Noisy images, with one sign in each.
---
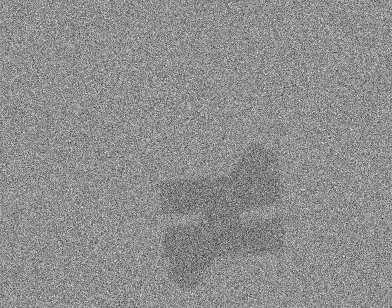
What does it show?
dark not-equal sign
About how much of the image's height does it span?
half
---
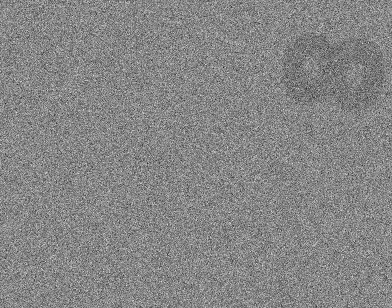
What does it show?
dark infinity sign, top right
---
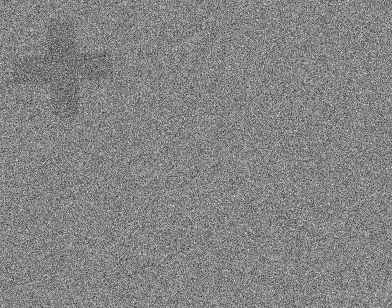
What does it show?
dark plus sign, top left
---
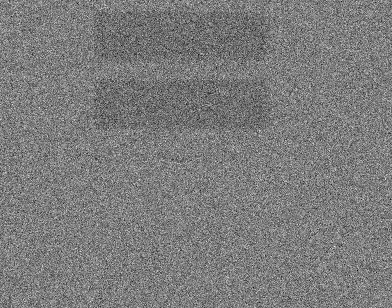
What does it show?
dark equals sign, top middle
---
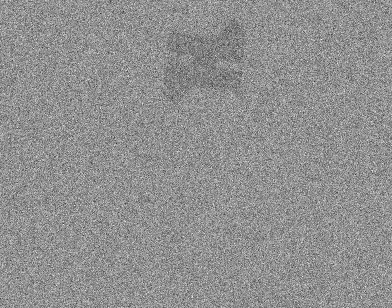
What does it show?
dark not-equal sign, top middle
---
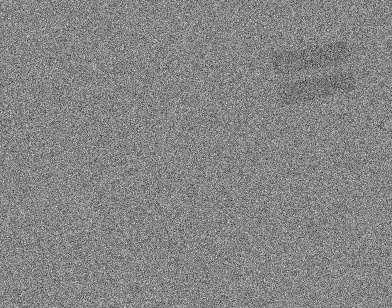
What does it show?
dark equals sign, top right
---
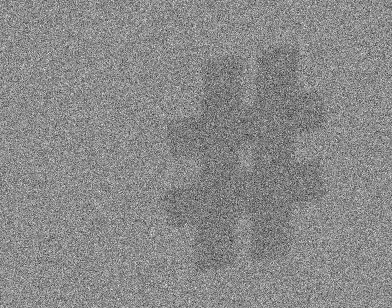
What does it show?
dark hash sign
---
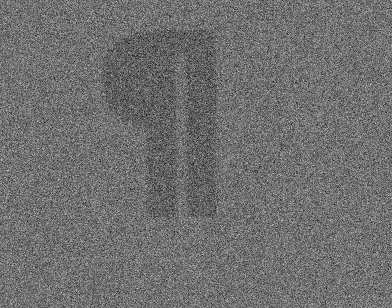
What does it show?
dark pilcrow
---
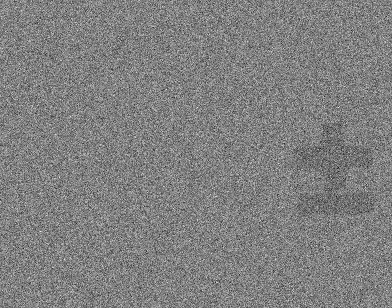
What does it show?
dark plus-minus sign, middle right
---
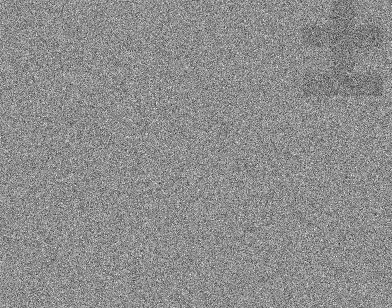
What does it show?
dark plus-minus sign, top right
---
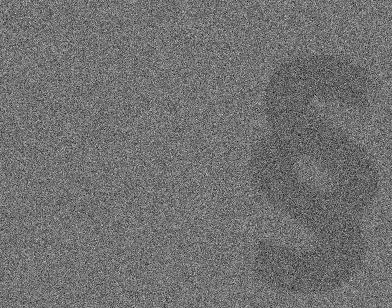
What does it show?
dark section sign
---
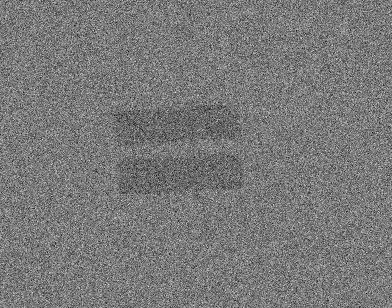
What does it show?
dark equals sign, centre
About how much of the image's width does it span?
a third
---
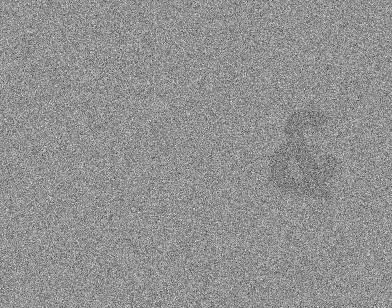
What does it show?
dark ampersand, middle right
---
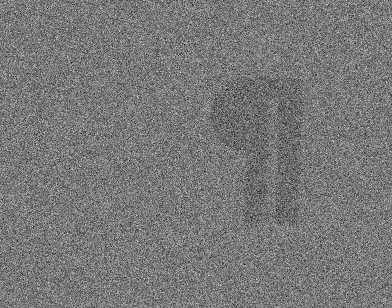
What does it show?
dark pilcrow
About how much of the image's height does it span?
half
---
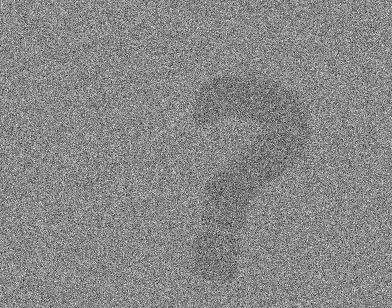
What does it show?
dark question mark
